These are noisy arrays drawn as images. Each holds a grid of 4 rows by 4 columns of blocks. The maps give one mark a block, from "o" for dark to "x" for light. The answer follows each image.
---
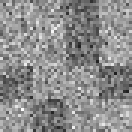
xxox
xxox
oxxo
xoxx
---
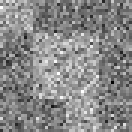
xooo
oxxo
oxxo
ooxo
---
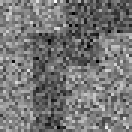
xxoo
xoox
xoxx
xoxx
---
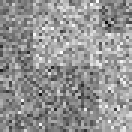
oxxo
oxxx
ooox
ooox
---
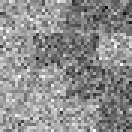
xxoo
xoox
xxoo
xxxo
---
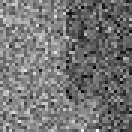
xxoo
xxoo
xxoo
xxxo
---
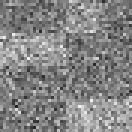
ooxo
xxoo
oooo
ooxx
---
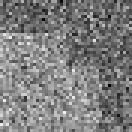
oooo
xxoo
xxxo
xxxo
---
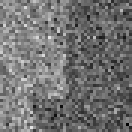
xxoo
xxoo
xxoo
xooo
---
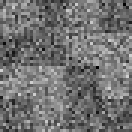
xoxo
ooxx
xxox
oxoo
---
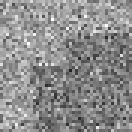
xxxx
xxoo
xooo
xooo
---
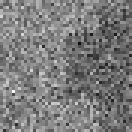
xxxo
xxoo
xxoo
xxxo
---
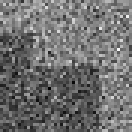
xxxx
oxxx
ooox
ooox
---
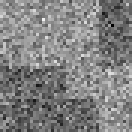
xxxo
xxxo
ooxx
ooox
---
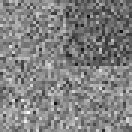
xxoo
xxoo
xxxx
xxxx
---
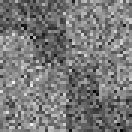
ooxx
xoxx
xxox
xxoo
